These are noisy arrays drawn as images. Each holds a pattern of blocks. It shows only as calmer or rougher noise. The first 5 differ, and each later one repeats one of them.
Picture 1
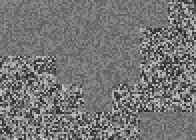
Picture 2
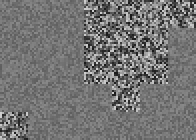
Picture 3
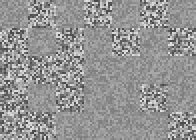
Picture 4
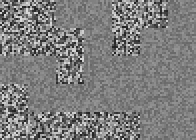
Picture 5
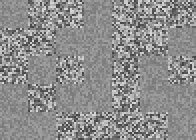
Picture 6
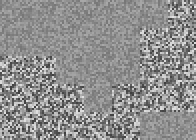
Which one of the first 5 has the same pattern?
1
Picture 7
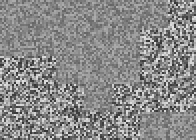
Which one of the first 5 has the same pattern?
1
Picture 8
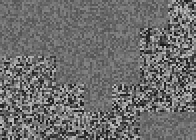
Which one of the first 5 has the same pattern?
1
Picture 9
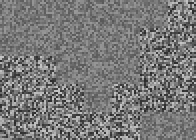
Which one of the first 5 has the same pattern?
1
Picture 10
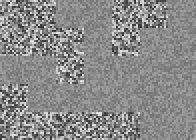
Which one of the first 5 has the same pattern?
4
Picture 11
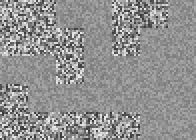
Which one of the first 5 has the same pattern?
4
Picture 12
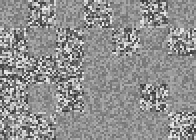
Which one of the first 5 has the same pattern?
3
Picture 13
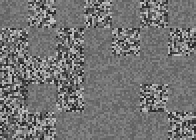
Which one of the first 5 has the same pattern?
3
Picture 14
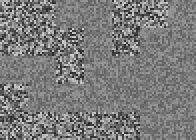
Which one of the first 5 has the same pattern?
4
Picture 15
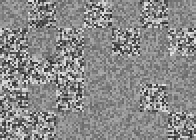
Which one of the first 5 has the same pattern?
3
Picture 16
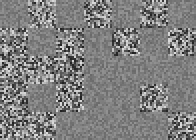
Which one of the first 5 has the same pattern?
3
